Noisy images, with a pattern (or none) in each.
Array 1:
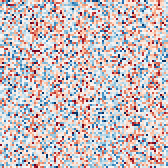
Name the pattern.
bands of columns
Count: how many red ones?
5
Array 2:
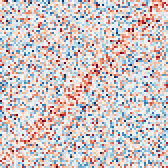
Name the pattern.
a diagonal band
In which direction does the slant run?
bottom left to top right
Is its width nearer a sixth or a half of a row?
a sixth
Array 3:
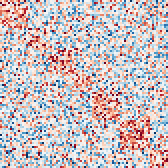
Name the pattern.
blocks along the diagonal
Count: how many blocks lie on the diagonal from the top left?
7
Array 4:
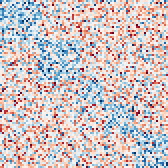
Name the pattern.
blocks along the diagonal
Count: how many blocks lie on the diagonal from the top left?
5
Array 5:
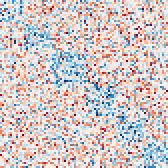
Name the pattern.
blocks along the diagonal
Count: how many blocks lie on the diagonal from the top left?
6
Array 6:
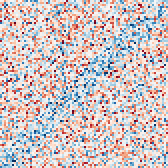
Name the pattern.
a diagonal band
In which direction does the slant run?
bottom left to top right
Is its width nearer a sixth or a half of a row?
a sixth
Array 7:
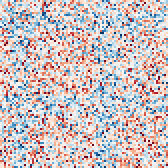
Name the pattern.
bands of rows crossing bands of columns
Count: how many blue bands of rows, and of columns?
2 and 2
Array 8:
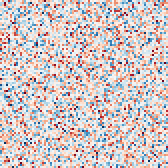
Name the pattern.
only noise
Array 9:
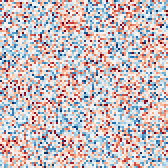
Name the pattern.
a checkerboard
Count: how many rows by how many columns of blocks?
5 by 6
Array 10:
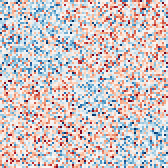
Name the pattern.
blocks along the diagonal
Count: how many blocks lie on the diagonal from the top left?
3
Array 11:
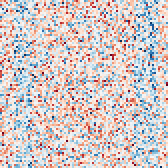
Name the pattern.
bands of columns
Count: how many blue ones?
2
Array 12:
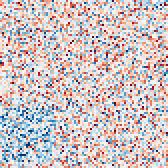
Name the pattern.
one block
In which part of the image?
bottom left
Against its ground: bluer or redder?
bluer
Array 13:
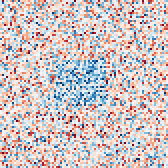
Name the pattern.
one block
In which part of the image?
centre
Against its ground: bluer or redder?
bluer
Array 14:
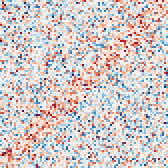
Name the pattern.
a diagonal band
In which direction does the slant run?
bottom left to top right
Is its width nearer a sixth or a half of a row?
a sixth
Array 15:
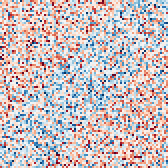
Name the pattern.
a diagonal band
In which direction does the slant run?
bottom left to top right
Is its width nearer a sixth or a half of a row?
a half
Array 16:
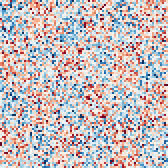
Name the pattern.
a checkerboard
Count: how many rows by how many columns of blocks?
4 by 6
